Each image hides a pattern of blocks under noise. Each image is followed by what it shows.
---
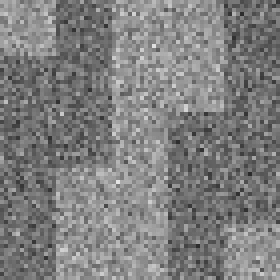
the same after a half turn
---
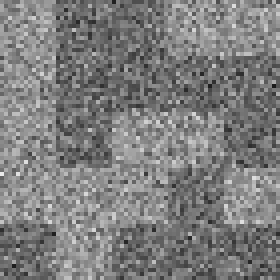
no symmetry
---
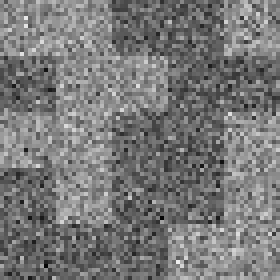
no symmetry
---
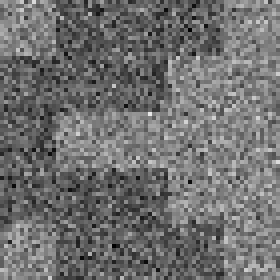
top and bottom mirror each other
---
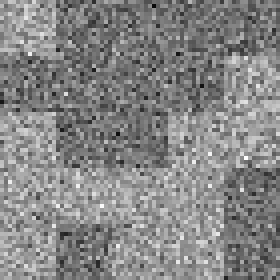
no symmetry
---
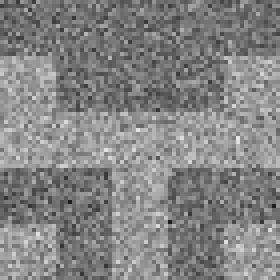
left and right mirror each other
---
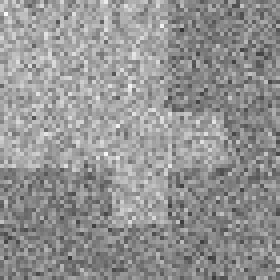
mirrored about the diagonal from the top left
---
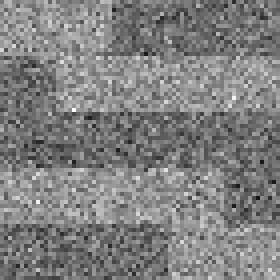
the same after a half turn
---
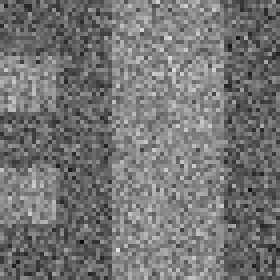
top and bottom mirror each other
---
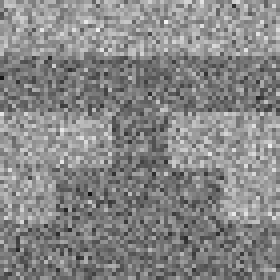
left and right mirror each other
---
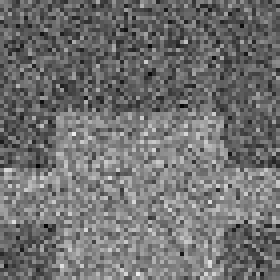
left and right mirror each other
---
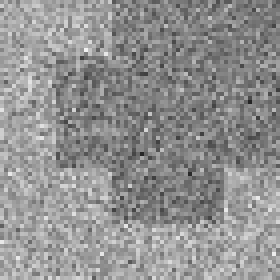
mirrored about the diagonal from the bottom left
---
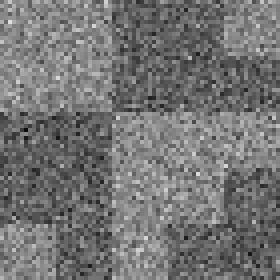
mirrored about the diagonal from the top left
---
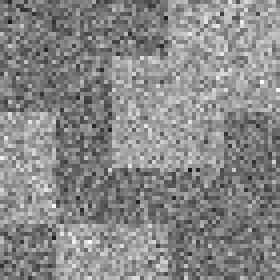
mirrored about the diagonal from the bottom left
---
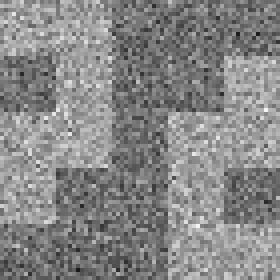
the same after a half turn
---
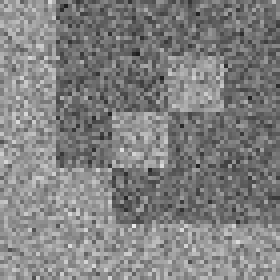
mirrored about the diagonal from the bottom left
